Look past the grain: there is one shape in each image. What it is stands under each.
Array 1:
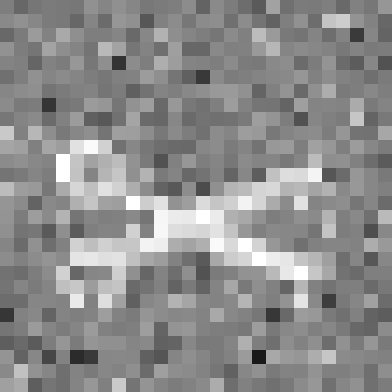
pair of scissors
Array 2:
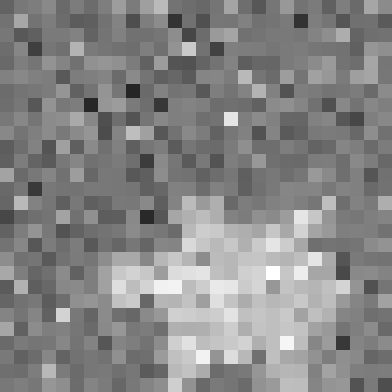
turtle
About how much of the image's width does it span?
two thirds
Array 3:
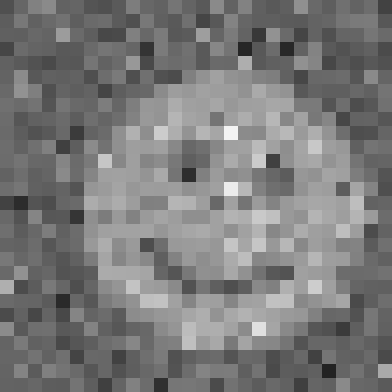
smiling face
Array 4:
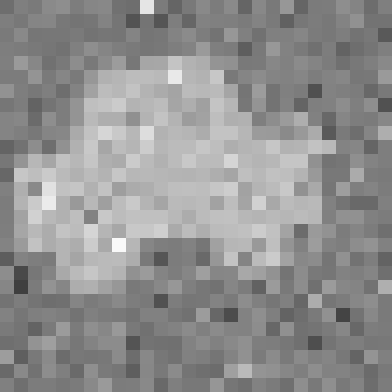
car
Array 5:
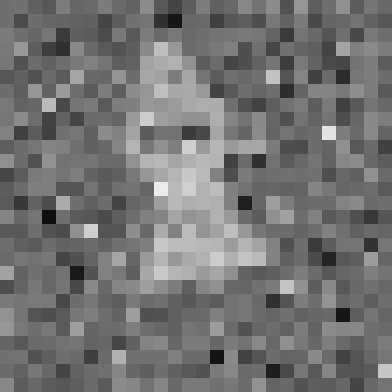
chess bishop
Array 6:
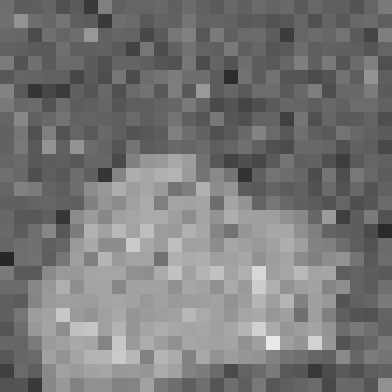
cloud
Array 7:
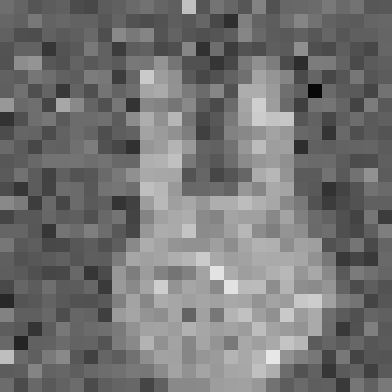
rabbit's head
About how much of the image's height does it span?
nearly all
